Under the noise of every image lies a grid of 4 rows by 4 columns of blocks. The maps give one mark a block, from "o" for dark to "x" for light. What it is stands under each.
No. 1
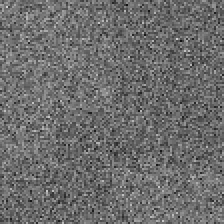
x x o o
x x o o
x o o o
o o x x
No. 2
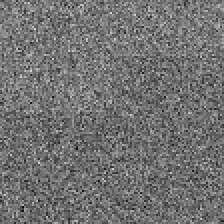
x x x x
x x o o
o o o o
o o o o
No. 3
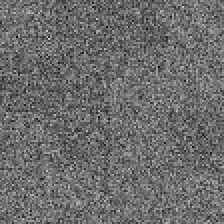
x o o x
o o x x
x o x o
x x x x
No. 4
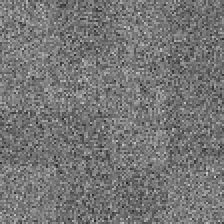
x o x o
x x x o
o o x o
x o o x
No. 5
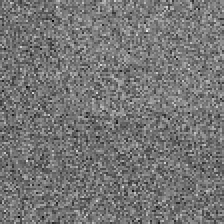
o x x x
o x x x
o o o o
o o o o
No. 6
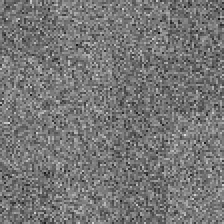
o x x o
x x o o
x x o x
o x o x
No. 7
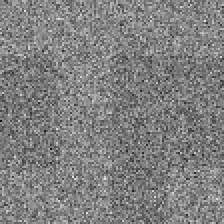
x x x x
o x o o
o x o o
x x o x
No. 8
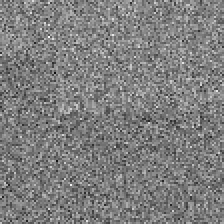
x x x x
o x x x
o o o o
o o o o
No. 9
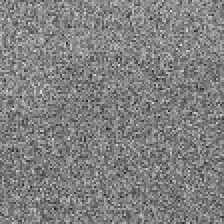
x x x x
x o o o
o o o o
o o o o
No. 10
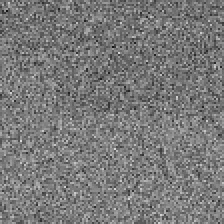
o o o o
x o o o
x x x x
x x x x
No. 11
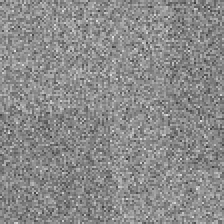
x x x o
x x x o
o o x o
o o x x
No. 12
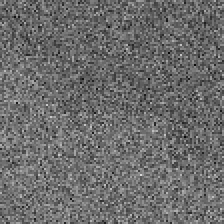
o o o o
x o o o
x x x o
x x x x
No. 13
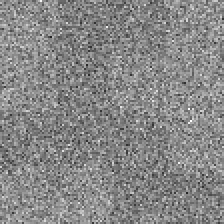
x o o x
x o x x
o o o x
x x o o
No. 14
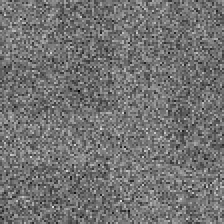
x o x o
o o x o
x x x o
o o x x
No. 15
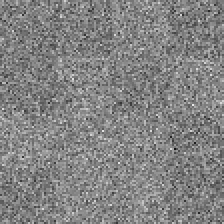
o o x o
o x o x
x x x o
o x x o
